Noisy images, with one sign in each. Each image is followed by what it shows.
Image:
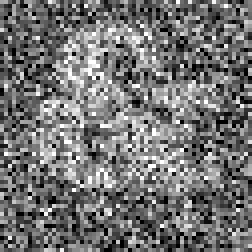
ampersand
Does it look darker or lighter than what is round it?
lighter
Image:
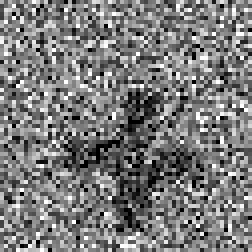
plus sign
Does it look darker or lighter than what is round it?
darker
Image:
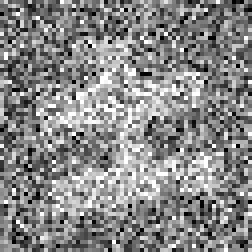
plus-minus sign
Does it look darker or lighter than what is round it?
lighter
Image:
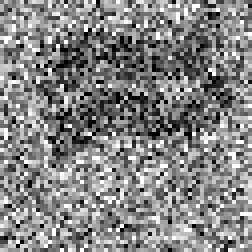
approximately sign
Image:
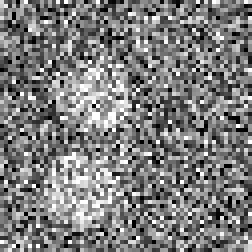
colon
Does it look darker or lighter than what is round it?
lighter
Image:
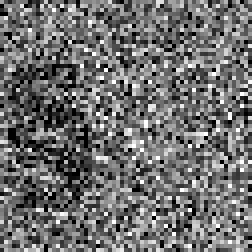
section sign
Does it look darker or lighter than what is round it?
darker
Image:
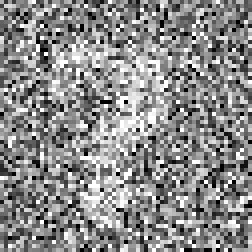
question mark
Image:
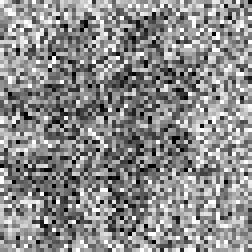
hash sign
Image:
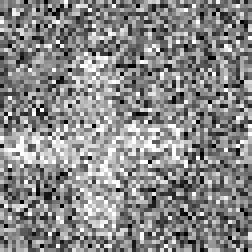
plus sign
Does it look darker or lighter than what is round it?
lighter
